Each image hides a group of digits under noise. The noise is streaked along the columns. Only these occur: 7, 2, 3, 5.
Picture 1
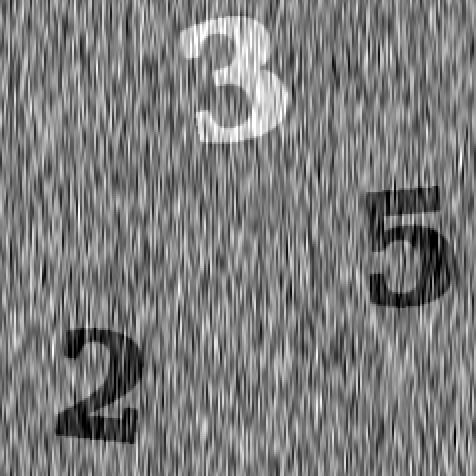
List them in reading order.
top middle: light 3; middle right: dark 5; bottom left: dark 2
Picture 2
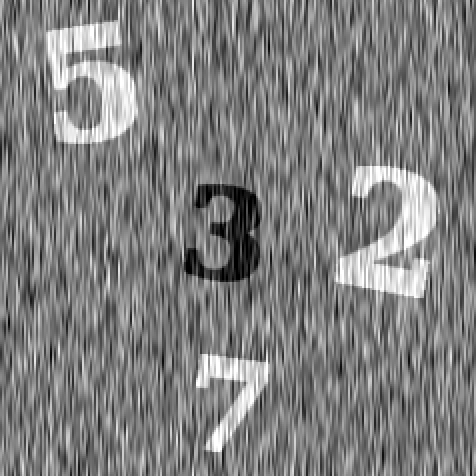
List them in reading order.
top left: light 5; centre: dark 3; middle right: light 2; bottom middle: light 7
